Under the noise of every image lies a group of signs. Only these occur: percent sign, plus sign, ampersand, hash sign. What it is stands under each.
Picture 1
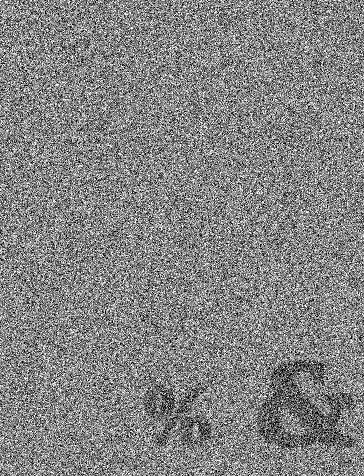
bottom middle: dark percent sign; bottom right: dark ampersand
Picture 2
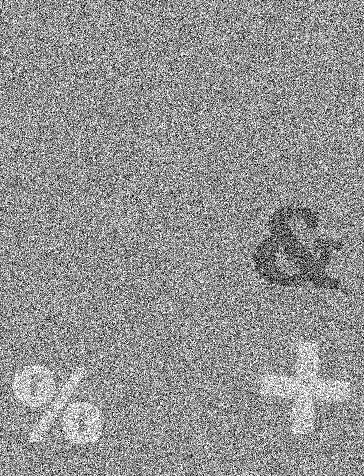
middle right: dark ampersand; bottom left: light percent sign; bottom right: light plus sign
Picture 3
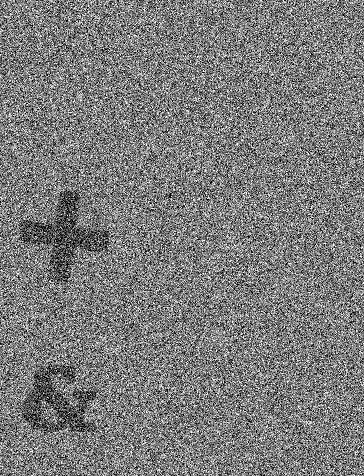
middle left: dark plus sign; bottom left: dark ampersand
